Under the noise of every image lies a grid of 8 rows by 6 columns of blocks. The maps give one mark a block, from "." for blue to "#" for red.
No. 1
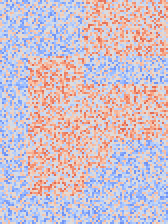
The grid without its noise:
. . . # # #
. . . # # #
. # # . . .
. # # # # #
. # # # # #
. # # # . .
. # # . . .
. . . . . .
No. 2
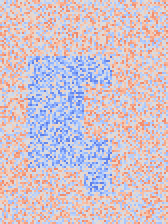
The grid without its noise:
# # # # # #
# # # # # #
# . . . # #
# . . # # #
# . . # # #
# . . . # #
# # # . # #
# # # # # #
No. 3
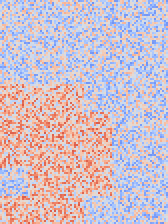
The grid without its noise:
. . . . . .
. . . . . .
. . . . . .
# # # . . .
# # # # . .
# # # # . .
. # # # . .
# # # . . .
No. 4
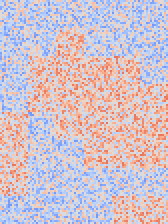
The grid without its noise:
. . . . . .
. . # . . .
. # # # # .
. # # # # #
# . # # # #
# . . # # #
# . . . . .
. . . . # #
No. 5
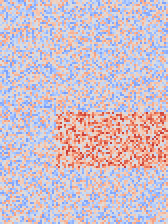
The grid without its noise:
. . . . . .
. . . . . .
. . . . . .
. . . . . .
. . # # # #
. . # # # #
. . . . . .
. . . . . .
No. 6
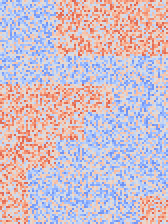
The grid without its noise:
. . # # # #
. . # # # #
. . . . . .
# # # # . .
# # # . . .
# # . . . .
# . . . . .
# . . . . #
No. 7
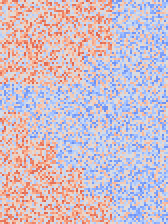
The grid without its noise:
# # # # . .
# # # # . .
# # # . . .
. . . . . .
# . . . . .
# # . . . .
# # # . . .
# # # # . .
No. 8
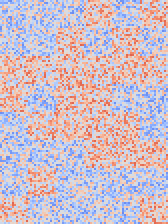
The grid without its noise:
. . . # . #
. . # . # .
# # # # # #
# . # # . .
. # # # # .
. . . # # #
. # . . . .
# . . . . #
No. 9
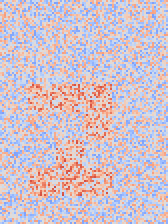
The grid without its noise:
. . . . . .
. . . . . .
. . . . . .
. # # # . .
. . . # . .
. . # . . .
. # # # . .
. . . . . .
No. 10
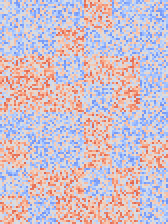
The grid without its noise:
. . . # . .
. . # . . .
# # . # # .
# # # . # .
. . . # . .
# . . # . #
. # # . # .
# . # # # .
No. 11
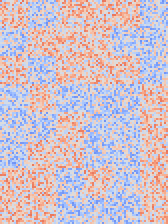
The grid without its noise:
# . # # # .
. # # # . .
# . # # # .
. # . . . #
. . # . . #
. # # . . #
# # . # . #
# # . . . #
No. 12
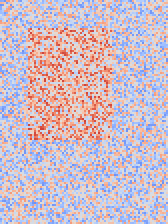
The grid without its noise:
. . . . . .
. # # # . .
. # # # . .
. # # # . .
. # # # . .
. . . . . .
. . . . . .
. . . . . .
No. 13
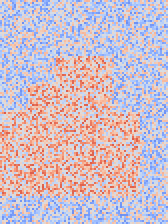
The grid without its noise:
. . . . . .
. . . . . .
. . # # . .
. # # # . .
# # # # # .
# # # # # .
# # # # # .
. . . . . .
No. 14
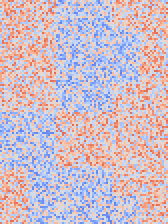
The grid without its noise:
# # . . # #
# # . . . #
# # . . . #
# # . . # #
. . # # # #
. . # # # #
# . . . # #
# . . . . #
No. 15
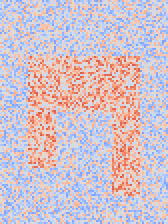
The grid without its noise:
. . . . . .
. . . . . .
. # # # # .
. # # # # .
. # . . # .
. # . . # .
. . . . # .
. . . . . .
